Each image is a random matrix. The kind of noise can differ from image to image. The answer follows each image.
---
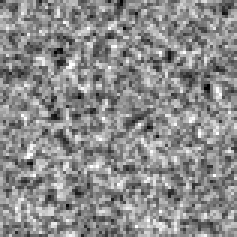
blotchy
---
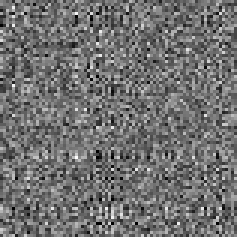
low rank plus noise
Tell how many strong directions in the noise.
two
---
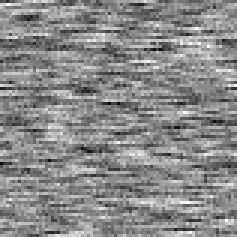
streaked along the rows
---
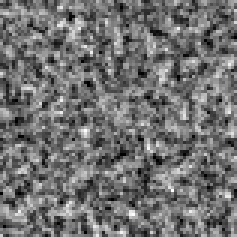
blotchy
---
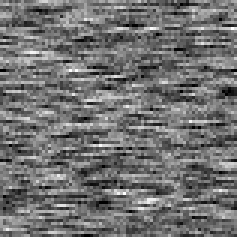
streaked along the rows
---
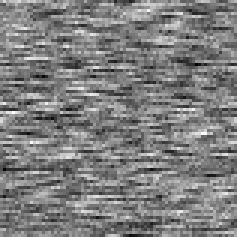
streaked along the rows
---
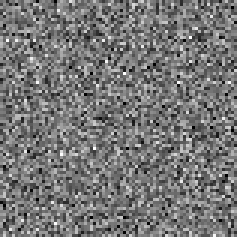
independent entries
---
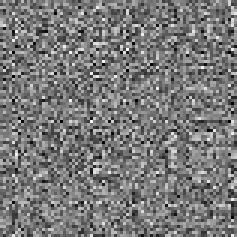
low rank plus noise
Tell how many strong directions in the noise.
five to eight
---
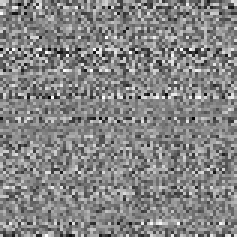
rows of uneven size
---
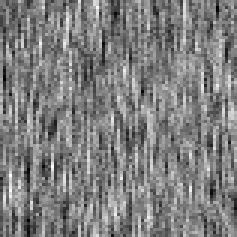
streaked along the columns
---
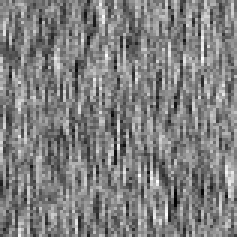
streaked along the columns
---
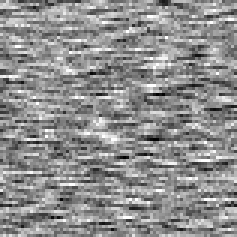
streaked along the rows
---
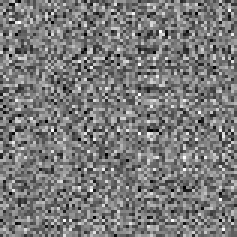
low rank plus noise
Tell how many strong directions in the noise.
one
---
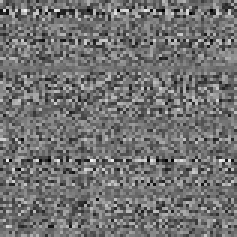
rows of uneven size
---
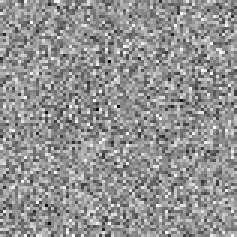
independent entries
